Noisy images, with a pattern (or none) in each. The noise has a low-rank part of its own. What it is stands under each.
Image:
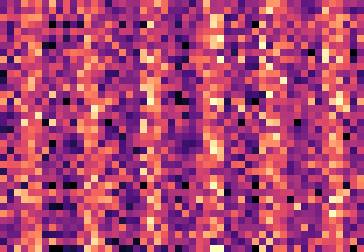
vertical stripes
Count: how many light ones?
6
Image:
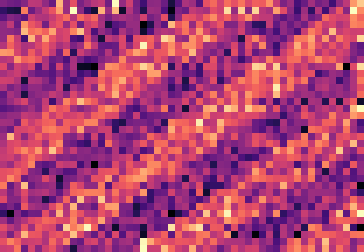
diagonal stripes
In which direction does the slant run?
bottom left to top right
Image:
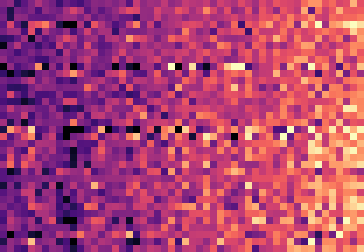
a smooth slope
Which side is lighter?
right
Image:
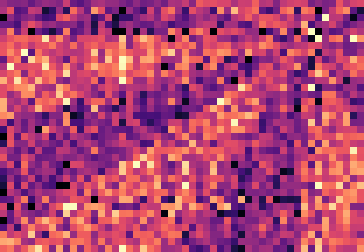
spokes from one point
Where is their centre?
top right
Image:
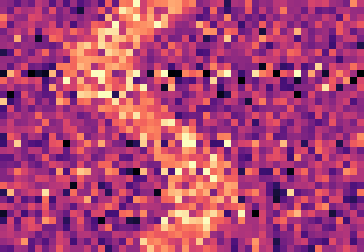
a wavy band
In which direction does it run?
top to bottom
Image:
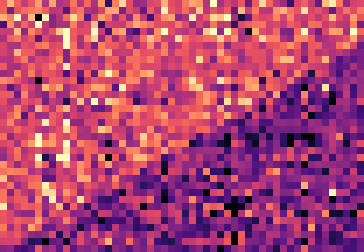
a sharp edge
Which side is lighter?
top left
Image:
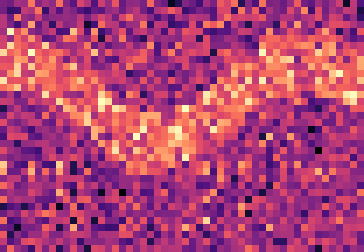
a wavy band
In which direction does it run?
left to right
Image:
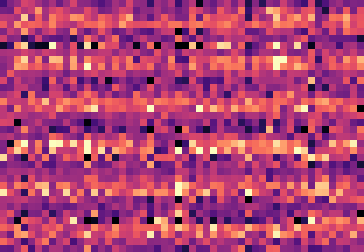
horizontal stripes
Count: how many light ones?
6
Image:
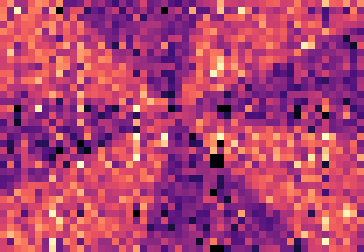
spokes from one point
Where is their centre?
centre
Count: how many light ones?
4
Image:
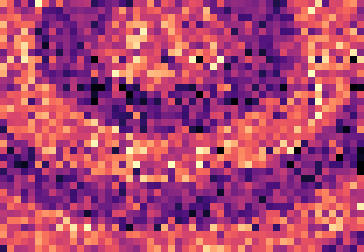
rings round one point
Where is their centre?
top middle
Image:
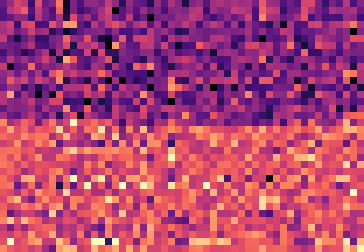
a sharp edge
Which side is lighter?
bottom
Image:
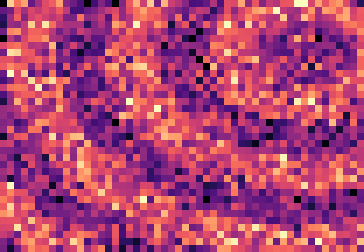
rings round one point
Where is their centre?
top right
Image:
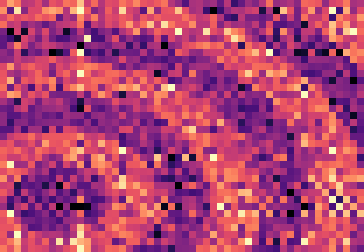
rings round one point
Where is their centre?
bottom left
